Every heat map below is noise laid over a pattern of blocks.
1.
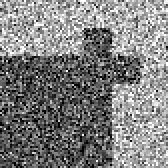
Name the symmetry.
mirrored about the diagonal from the bottom left
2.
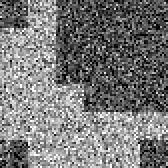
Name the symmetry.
mirrored about the diagonal from the bottom left
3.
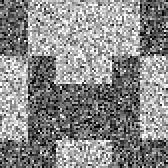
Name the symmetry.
left and right mirror each other
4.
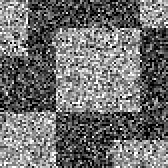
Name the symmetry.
mirrored about the diagonal from the bottom left
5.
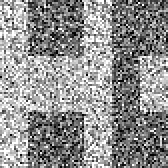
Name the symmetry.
top and bottom mirror each other
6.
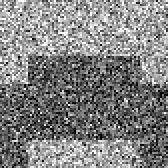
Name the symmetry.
left and right mirror each other
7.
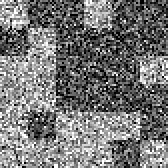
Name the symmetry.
mirrored about the diagonal from the bottom left
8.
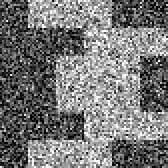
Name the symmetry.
top and bottom mirror each other
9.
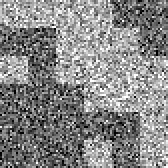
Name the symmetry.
mirrored about the diagonal from the bottom left
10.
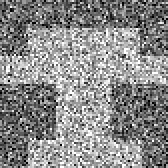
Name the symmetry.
left and right mirror each other
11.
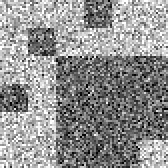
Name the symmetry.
mirrored about the diagonal from the top left
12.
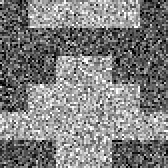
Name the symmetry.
left and right mirror each other
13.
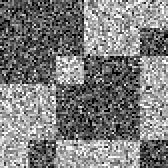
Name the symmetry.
mirrored about the diagonal from the top left
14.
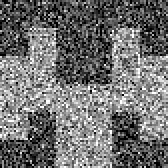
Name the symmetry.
left and right mirror each other
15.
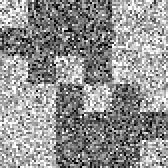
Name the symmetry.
the same after a half turn
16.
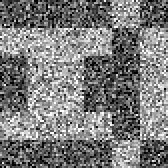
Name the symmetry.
top and bottom mirror each other
